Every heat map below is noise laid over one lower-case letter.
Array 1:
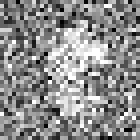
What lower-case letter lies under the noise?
t
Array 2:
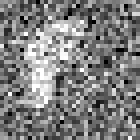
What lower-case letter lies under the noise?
f
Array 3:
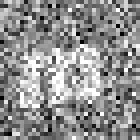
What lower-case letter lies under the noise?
m
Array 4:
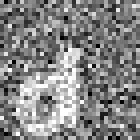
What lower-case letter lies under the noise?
d
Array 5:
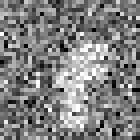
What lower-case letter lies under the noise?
f
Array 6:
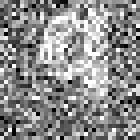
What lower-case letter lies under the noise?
q
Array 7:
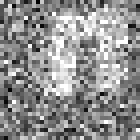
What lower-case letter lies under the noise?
n
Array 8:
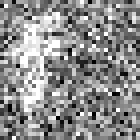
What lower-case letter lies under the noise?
f
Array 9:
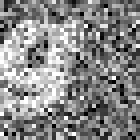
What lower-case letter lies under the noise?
g
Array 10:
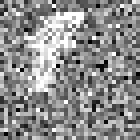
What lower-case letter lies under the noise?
f
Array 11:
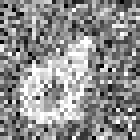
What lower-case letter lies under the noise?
d
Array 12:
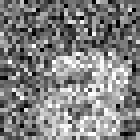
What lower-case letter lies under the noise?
a
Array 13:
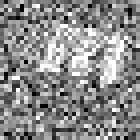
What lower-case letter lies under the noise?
m
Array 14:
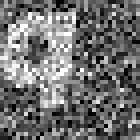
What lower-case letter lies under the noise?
q
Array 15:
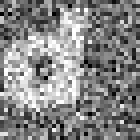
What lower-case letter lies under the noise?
d
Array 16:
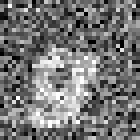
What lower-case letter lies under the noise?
g
